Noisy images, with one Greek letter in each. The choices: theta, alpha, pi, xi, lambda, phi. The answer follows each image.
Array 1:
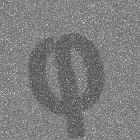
dark phi
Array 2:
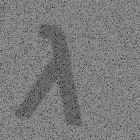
dark lambda
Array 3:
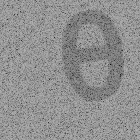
dark theta
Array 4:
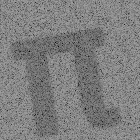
dark pi
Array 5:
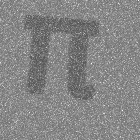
dark pi
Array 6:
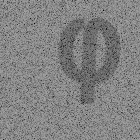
dark phi
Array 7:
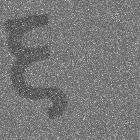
dark xi
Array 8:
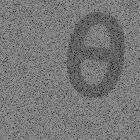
dark theta
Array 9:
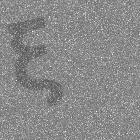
dark xi
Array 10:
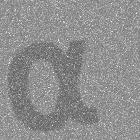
dark alpha
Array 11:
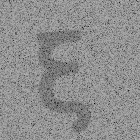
dark xi
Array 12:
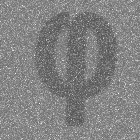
dark phi
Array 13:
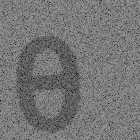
dark theta
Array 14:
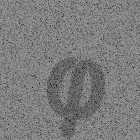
dark phi
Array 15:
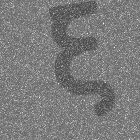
dark xi
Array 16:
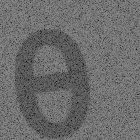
dark theta
